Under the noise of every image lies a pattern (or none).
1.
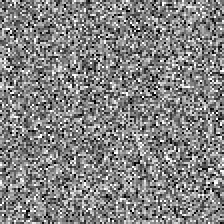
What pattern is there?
only noise
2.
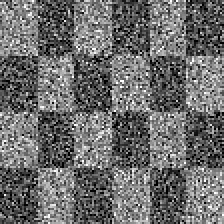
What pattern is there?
a checkerboard
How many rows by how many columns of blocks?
4 by 6
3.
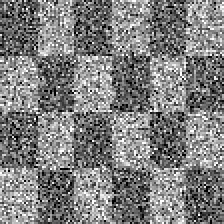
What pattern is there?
a checkerboard
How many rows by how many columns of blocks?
4 by 6
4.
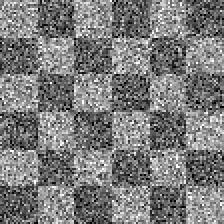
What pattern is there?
a checkerboard
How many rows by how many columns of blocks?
6 by 6
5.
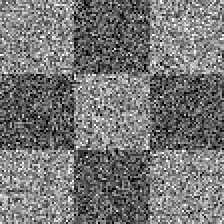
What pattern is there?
a checkerboard
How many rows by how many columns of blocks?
3 by 3
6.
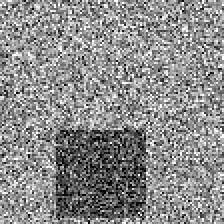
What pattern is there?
one block
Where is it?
bottom middle
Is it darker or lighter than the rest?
darker
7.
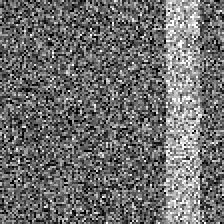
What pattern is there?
one band of columns
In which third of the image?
right
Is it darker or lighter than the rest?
lighter
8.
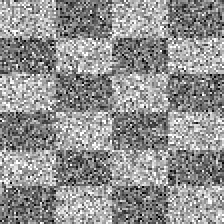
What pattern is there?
a checkerboard
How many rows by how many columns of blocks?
6 by 4
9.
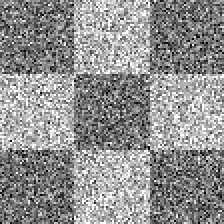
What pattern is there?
a checkerboard
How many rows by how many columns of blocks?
3 by 3
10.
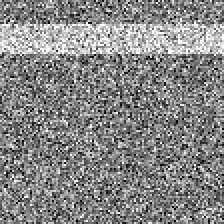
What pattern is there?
one band of rows
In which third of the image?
top
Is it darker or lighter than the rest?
lighter
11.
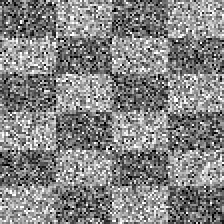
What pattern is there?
a checkerboard
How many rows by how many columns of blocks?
6 by 4
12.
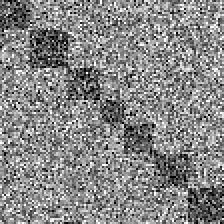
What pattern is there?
blocks along the diagonal
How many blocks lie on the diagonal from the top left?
7
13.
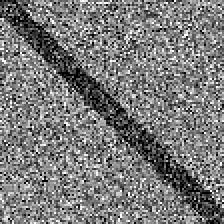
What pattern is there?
a diagonal band
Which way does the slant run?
top left to bottom right
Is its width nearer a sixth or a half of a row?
a sixth
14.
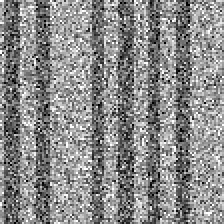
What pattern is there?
bands of columns
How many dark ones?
6
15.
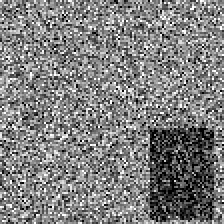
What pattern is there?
one block
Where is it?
bottom right
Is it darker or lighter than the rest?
darker
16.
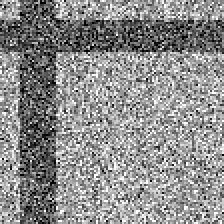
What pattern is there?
bands of rows crossing bands of columns
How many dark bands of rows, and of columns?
1 and 1
